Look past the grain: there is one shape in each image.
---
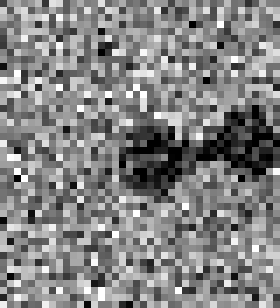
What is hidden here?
dark dumbbell
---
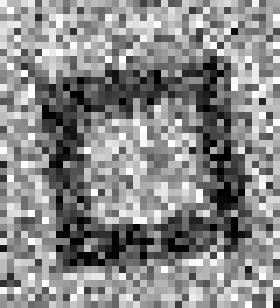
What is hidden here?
dark square frame
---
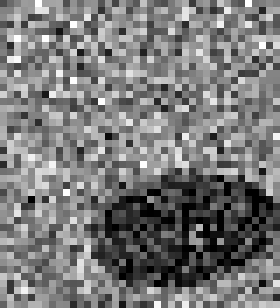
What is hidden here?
dark ellipse
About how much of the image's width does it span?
two thirds
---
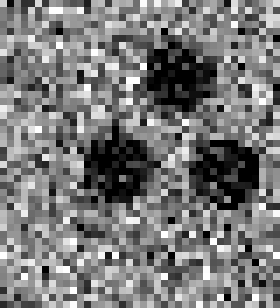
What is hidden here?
dark three dots
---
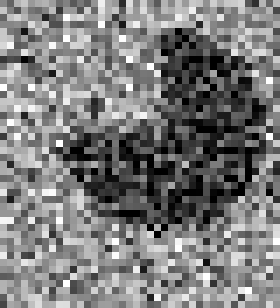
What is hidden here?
dark disc with a wedge cut out
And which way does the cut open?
up and left
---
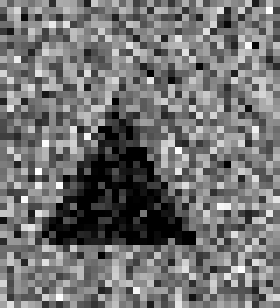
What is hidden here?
dark triangle
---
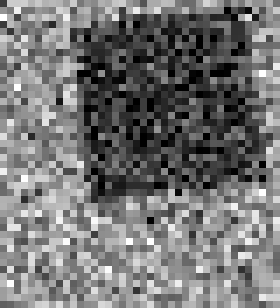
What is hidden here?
dark square
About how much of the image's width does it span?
two thirds
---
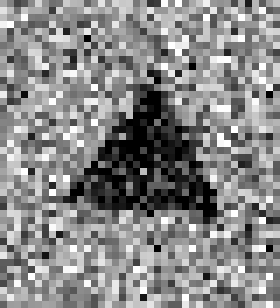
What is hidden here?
dark triangle
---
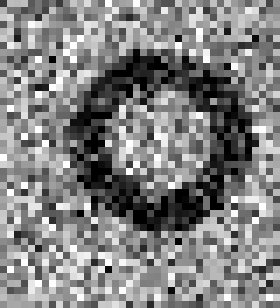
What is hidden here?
dark ring
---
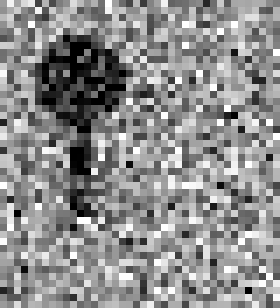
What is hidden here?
dark lollipop
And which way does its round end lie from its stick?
up
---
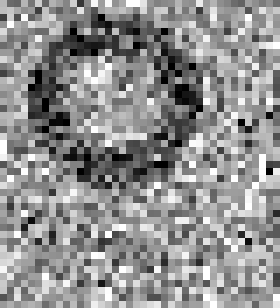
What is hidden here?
dark ring
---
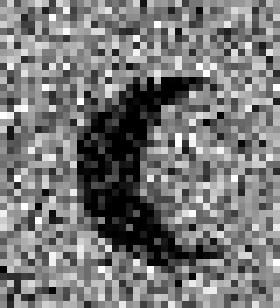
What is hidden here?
dark crescent
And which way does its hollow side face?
right
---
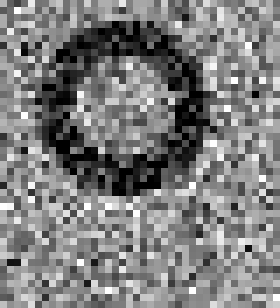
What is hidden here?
dark ring
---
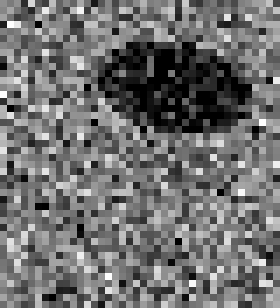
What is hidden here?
dark ellipse
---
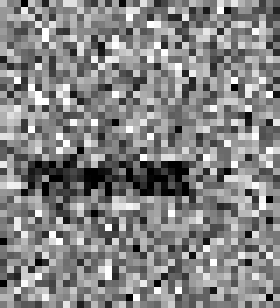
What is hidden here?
dark bar
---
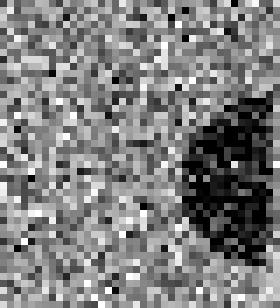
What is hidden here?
dark half disc
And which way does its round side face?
left
